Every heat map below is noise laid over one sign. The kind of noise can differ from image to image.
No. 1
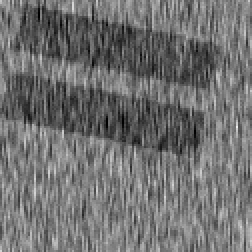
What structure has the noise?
streaked along the columns
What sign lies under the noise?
equals sign
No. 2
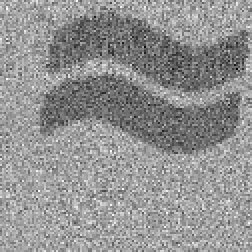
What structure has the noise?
low rank plus noise
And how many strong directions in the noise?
five to eight
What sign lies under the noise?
approximately sign
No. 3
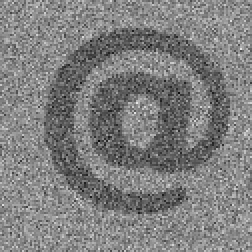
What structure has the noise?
independent entries
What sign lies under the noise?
at sign
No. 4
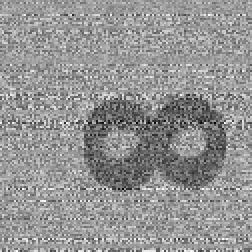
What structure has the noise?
rows of uneven size
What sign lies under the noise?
infinity sign
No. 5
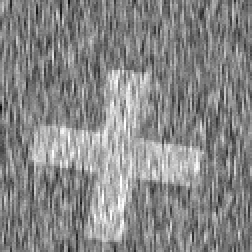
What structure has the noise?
streaked along the columns
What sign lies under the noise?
plus sign
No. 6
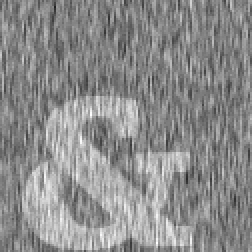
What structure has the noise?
streaked along the columns
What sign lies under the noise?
ampersand
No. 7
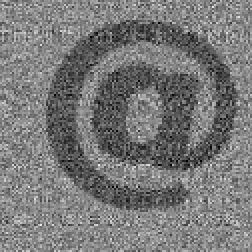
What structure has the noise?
low rank plus noise
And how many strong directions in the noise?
five to eight
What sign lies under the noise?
at sign
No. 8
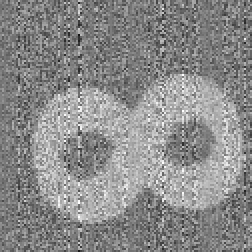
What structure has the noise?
columns of uneven size
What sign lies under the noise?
infinity sign
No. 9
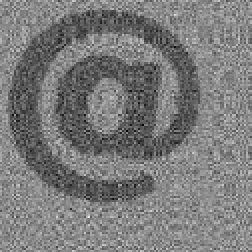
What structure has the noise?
low rank plus noise
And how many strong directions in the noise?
two
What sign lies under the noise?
at sign
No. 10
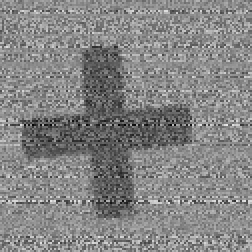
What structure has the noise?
rows of uneven size
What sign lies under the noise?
plus sign
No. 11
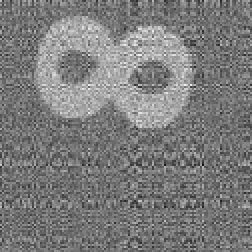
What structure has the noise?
low rank plus noise
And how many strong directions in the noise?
two
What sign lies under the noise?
infinity sign
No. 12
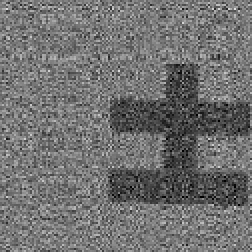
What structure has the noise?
low rank plus noise
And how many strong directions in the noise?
three or four
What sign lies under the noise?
plus-minus sign
